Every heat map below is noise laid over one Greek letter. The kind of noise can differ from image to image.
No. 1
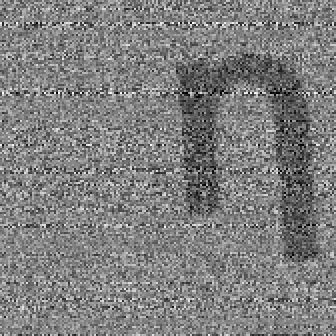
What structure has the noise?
rows of uneven size
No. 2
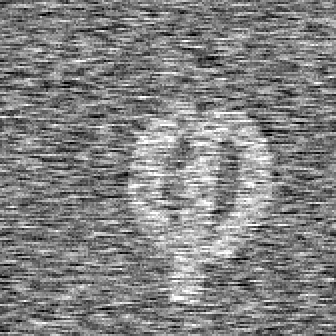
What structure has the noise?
streaked along the rows
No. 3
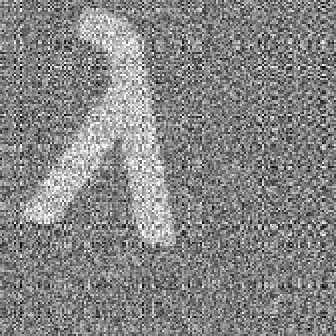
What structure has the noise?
low rank plus noise
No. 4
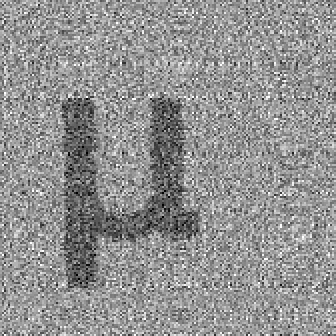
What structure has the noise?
low rank plus noise
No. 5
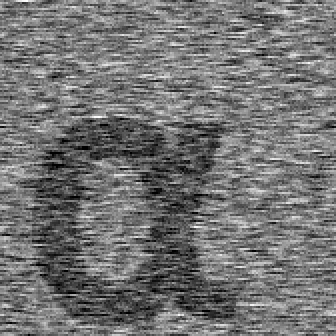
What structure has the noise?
streaked along the rows
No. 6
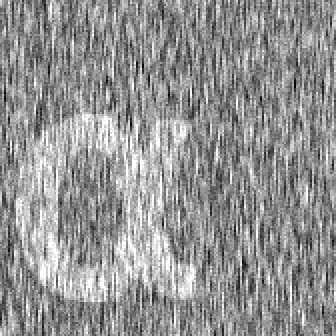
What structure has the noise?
streaked along the columns
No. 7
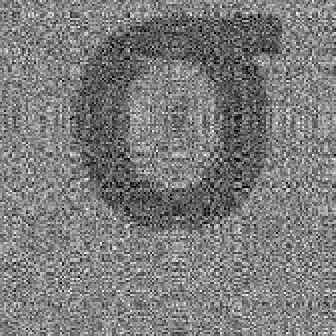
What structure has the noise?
low rank plus noise
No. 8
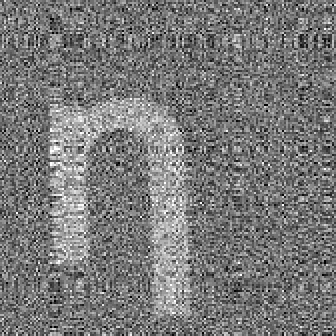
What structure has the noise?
low rank plus noise
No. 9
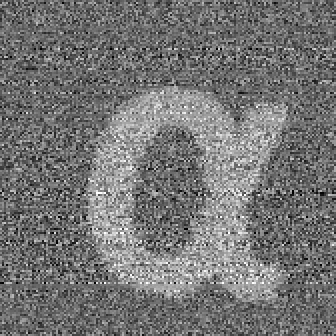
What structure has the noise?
rows of uneven size
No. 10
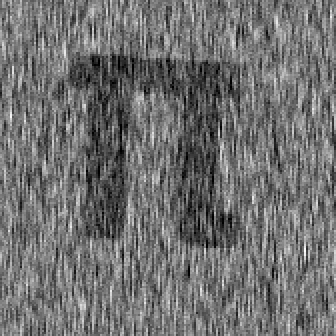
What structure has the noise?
streaked along the columns
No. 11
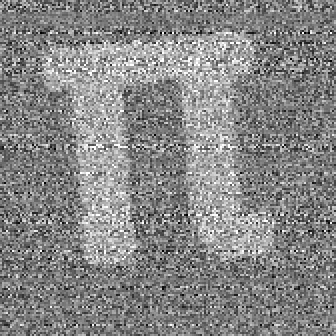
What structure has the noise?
rows of uneven size
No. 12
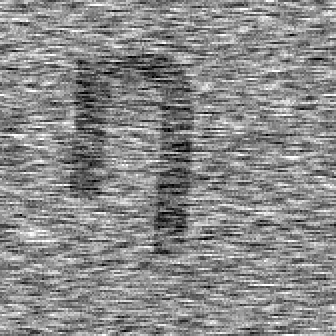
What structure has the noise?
streaked along the rows
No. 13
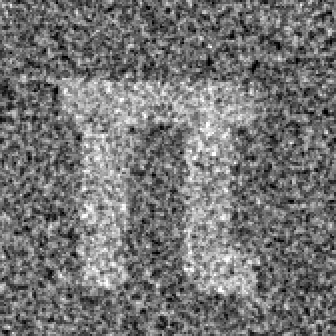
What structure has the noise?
blotchy
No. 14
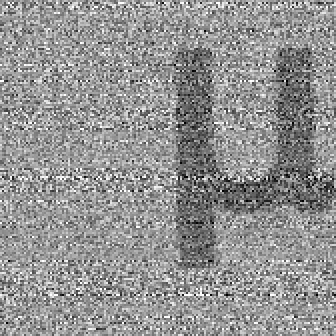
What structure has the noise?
rows of uneven size
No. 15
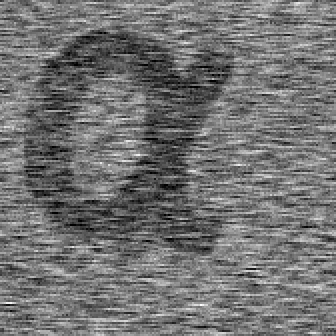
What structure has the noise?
streaked along the rows
